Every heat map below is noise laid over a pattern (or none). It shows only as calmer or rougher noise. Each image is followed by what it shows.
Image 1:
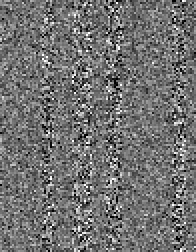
bands of columns
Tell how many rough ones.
4
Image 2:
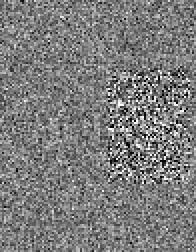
one block
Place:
middle right
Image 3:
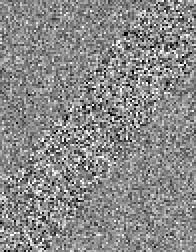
a diagonal band
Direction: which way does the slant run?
bottom left to top right
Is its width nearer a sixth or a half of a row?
a half
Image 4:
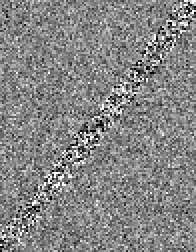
a diagonal band
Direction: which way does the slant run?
bottom left to top right
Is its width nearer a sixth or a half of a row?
a sixth
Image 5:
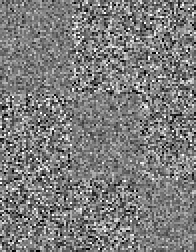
blocks along the diagonal
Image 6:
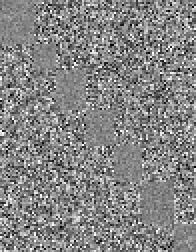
blocks along the diagonal
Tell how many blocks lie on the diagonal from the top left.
7
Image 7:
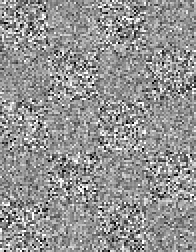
a checkerboard
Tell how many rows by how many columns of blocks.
5 by 4
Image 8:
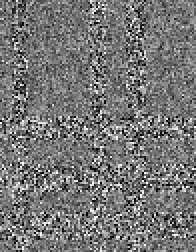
bands of rows crossing bands of columns
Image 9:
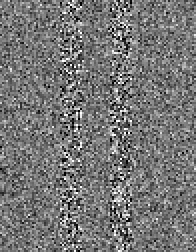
bands of columns
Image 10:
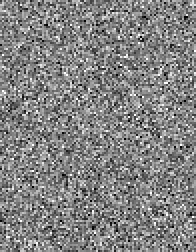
only noise
